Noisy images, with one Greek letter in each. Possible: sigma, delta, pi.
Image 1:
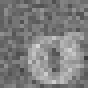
sigma
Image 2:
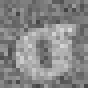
sigma
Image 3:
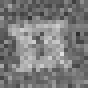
pi
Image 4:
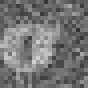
sigma
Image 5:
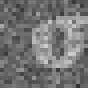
sigma
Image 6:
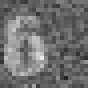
delta
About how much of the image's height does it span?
two thirds
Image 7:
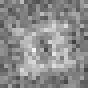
pi
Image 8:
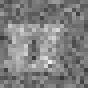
pi
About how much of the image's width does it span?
two thirds
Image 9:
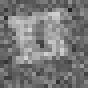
pi
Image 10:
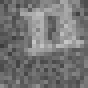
pi
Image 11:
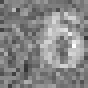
delta
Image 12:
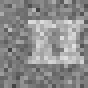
pi
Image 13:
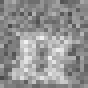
pi
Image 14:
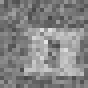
pi
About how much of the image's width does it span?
two thirds
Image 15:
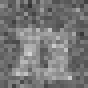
pi
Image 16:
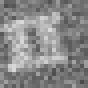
pi
